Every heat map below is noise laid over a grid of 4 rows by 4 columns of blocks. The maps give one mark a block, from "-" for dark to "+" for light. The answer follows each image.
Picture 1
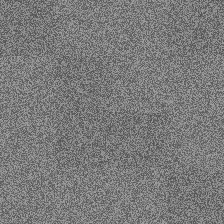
- + + -
+ - + +
+ - - +
+ + + -
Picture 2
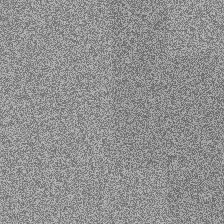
+ + - +
+ + - -
+ + - -
+ + + -
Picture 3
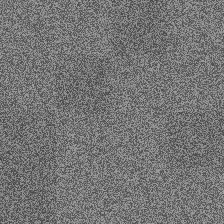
+ + - +
+ - + +
- + + -
- + + +
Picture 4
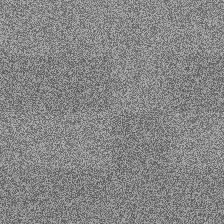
+ + + +
- - + -
+ + - +
- - - -
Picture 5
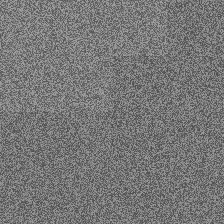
+ + + -
+ + - -
- - - -
- - - -
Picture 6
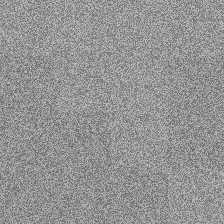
+ + + +
- + + -
- - + -
- - - +
